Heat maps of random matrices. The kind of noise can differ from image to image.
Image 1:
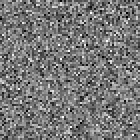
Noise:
independent entries
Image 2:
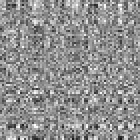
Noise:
low rank plus noise
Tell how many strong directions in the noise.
one
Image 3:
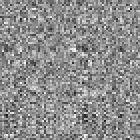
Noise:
low rank plus noise
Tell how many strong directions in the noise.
three or four
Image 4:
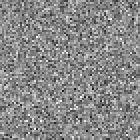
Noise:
independent entries
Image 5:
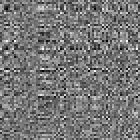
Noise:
low rank plus noise
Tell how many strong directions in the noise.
one
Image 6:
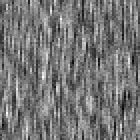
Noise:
streaked along the columns
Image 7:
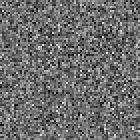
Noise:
independent entries
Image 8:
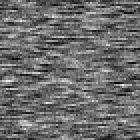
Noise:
streaked along the rows
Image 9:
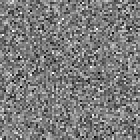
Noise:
independent entries
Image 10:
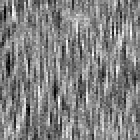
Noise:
streaked along the columns
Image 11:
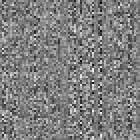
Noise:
columns of uneven size
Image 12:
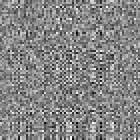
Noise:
low rank plus noise
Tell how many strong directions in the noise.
one
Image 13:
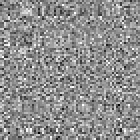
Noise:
low rank plus noise
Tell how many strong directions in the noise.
three or four
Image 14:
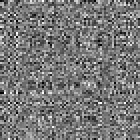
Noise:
low rank plus noise
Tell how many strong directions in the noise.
two
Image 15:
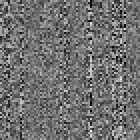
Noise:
columns of uneven size
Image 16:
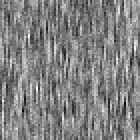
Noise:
streaked along the columns
